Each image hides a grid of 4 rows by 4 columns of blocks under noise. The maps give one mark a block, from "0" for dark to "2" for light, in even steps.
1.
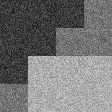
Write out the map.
0 0 0 1
0 0 1 1
0 2 2 2
1 2 2 2
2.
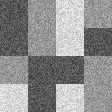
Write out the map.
0 1 2 1
0 1 2 0
1 0 0 1
2 0 2 1
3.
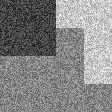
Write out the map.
0 0 2 2
0 0 1 2
1 1 1 2
1 1 1 1
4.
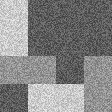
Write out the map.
2 0 0 0
2 0 0 0
1 1 0 1
0 2 2 1
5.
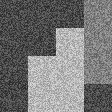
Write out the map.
0 0 0 1
0 0 2 1
0 2 2 1
0 2 2 0
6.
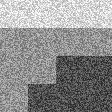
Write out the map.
2 2 2 2
1 1 1 1
1 1 0 0
1 0 0 0
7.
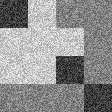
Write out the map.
0 2 1 1
2 2 2 1
2 2 0 1
1 1 1 0
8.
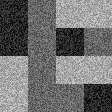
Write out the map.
0 1 2 2
0 1 0 1
2 1 2 2
2 1 1 0
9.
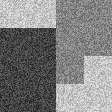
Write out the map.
2 2 1 1
0 0 1 1
0 0 1 2
0 0 2 2
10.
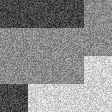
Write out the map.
0 0 0 1
1 1 1 1
1 1 1 2
0 2 2 2
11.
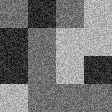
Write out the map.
1 0 1 2
0 1 2 2
0 1 2 0
2 1 1 1
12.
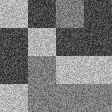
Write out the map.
2 0 1 0
0 2 0 0
0 1 2 2
2 1 1 1
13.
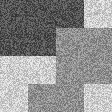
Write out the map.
0 0 0 2
0 0 1 1
2 2 1 1
2 1 1 2
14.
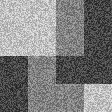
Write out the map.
2 2 1 0
2 2 1 0
0 1 0 0
0 1 1 2
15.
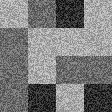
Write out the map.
2 1 0 2
1 2 2 2
1 2 1 1
1 0 2 0
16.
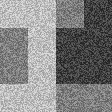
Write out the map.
2 2 1 0
1 2 0 0
1 2 0 0
2 2 1 1
